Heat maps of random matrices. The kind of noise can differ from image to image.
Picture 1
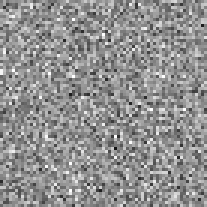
independent entries
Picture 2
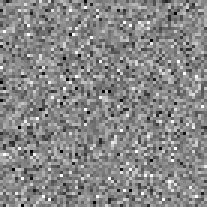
heavy tails
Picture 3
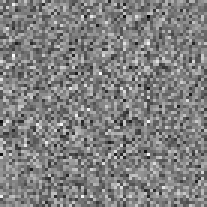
low rank plus noise
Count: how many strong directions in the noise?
one
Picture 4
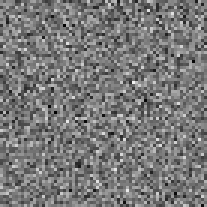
independent entries
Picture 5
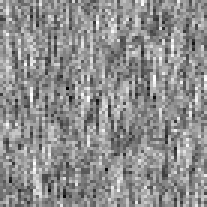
streaked along the columns
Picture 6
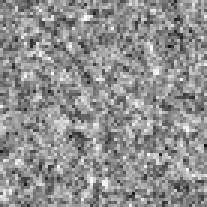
blotchy
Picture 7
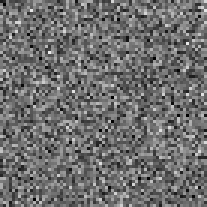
independent entries
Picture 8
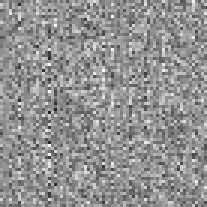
columns of uneven size
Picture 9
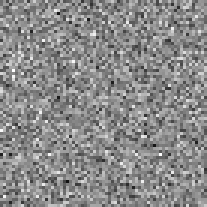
independent entries
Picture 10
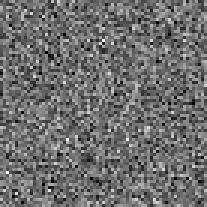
independent entries
